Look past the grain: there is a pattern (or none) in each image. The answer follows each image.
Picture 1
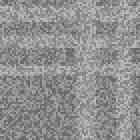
bands of rows crossing bands of columns
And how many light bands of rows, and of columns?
3 and 2
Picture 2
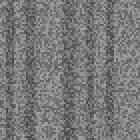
bands of columns
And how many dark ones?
5
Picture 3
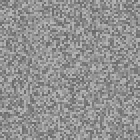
only noise
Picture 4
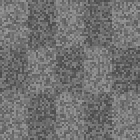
a checkerboard
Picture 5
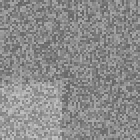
one block
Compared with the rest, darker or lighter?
lighter
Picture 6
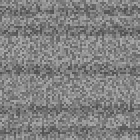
bands of rows
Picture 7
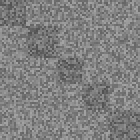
blocks along the diagonal
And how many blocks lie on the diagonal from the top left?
5
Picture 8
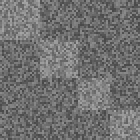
blocks along the diagonal
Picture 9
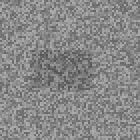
one block
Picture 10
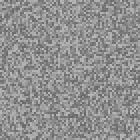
only noise
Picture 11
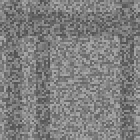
bands of rows crossing bands of columns
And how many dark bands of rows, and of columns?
1 and 3
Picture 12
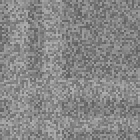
bands of rows crossing bands of columns
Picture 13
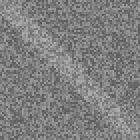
a diagonal band
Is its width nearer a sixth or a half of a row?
a sixth
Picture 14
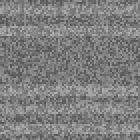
bands of rows
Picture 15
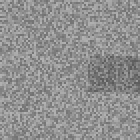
one block
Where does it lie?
middle right
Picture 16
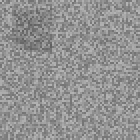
one block
